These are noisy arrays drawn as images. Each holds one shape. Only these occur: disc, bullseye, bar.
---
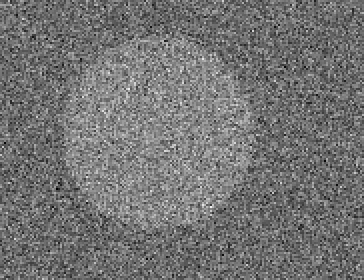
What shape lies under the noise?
disc
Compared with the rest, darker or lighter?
lighter
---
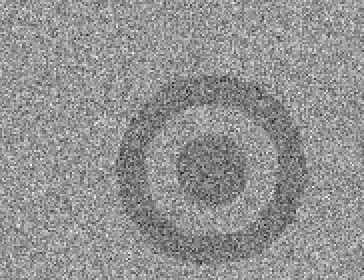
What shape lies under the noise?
bullseye
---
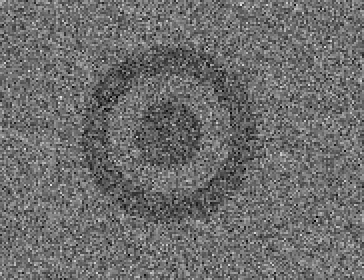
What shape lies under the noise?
bullseye
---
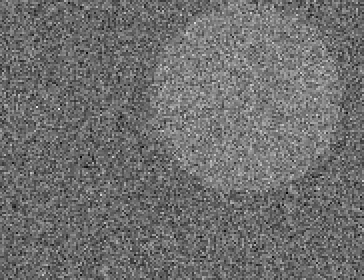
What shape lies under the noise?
disc
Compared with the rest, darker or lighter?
lighter
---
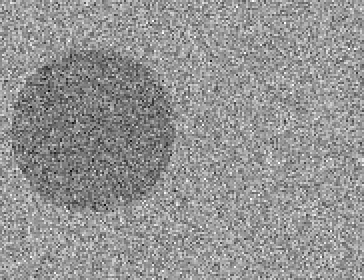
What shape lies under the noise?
disc
